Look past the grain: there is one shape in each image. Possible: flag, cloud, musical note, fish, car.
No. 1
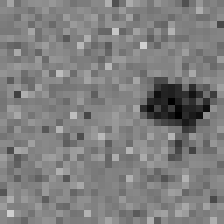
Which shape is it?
flag
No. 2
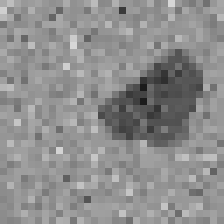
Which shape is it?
cloud
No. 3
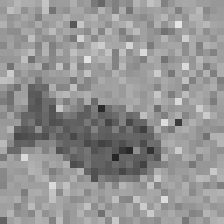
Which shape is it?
fish
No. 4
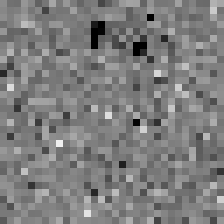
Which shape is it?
musical note
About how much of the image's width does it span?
a quarter
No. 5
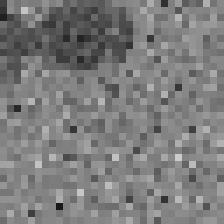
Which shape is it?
fish
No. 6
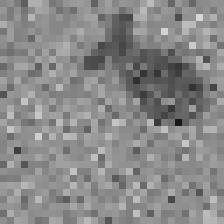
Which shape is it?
fish
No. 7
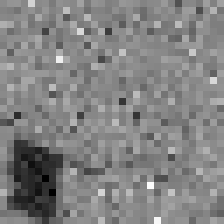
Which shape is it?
flag
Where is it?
bottom left
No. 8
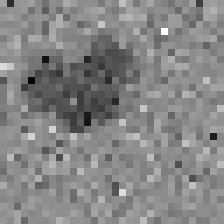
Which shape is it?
car
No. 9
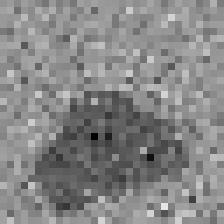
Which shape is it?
cloud
